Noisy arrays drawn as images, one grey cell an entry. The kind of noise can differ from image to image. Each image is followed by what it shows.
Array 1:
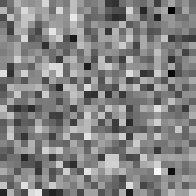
low rank plus noise
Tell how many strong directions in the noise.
three or four
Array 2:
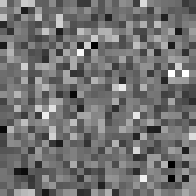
heavy tails
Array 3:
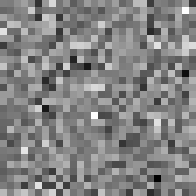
low rank plus noise
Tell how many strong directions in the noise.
one
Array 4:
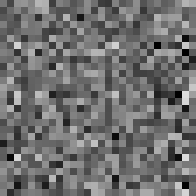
low rank plus noise
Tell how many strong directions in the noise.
one
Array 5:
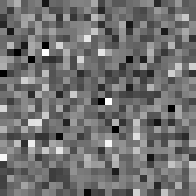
heavy tails
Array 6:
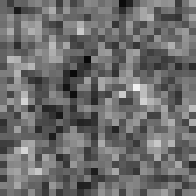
blotchy
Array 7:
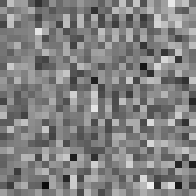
low rank plus noise
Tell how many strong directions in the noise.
three or four
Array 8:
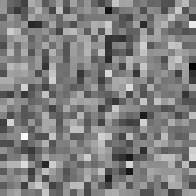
low rank plus noise
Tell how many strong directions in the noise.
three or four
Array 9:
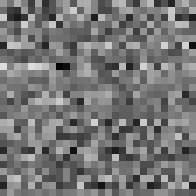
rows of uneven size
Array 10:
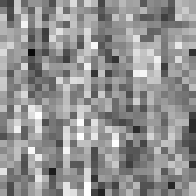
streaked along the columns
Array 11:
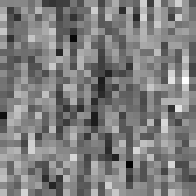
streaked along the columns
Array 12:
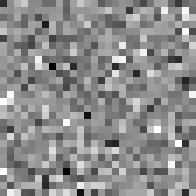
heavy tails
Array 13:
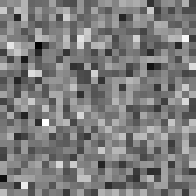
independent entries
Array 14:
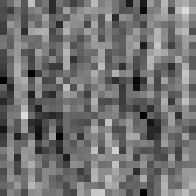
streaked along the columns
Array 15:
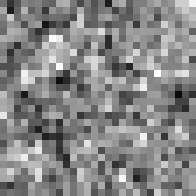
blotchy
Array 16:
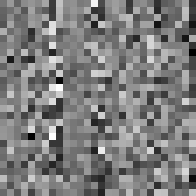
columns of uneven size
